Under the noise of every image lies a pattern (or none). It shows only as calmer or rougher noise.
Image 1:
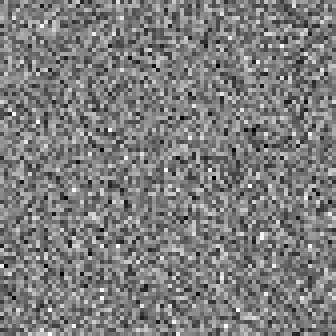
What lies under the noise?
only noise
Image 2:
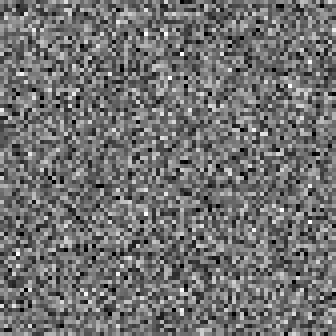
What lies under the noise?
only noise
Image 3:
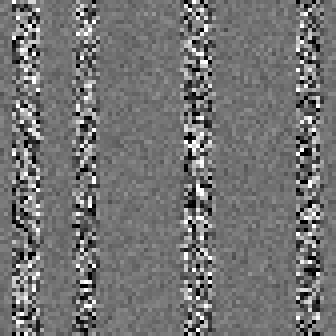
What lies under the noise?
bands of columns
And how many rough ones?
4
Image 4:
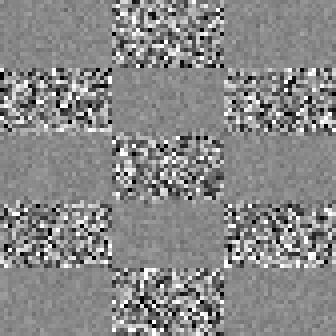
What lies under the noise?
a checkerboard
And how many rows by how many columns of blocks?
5 by 3
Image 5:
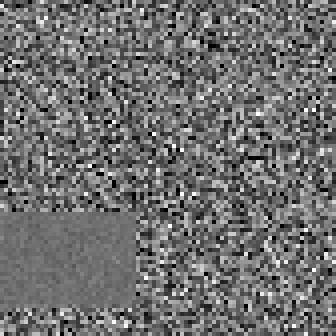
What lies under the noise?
one block
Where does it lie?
bottom left
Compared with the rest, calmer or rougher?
calmer
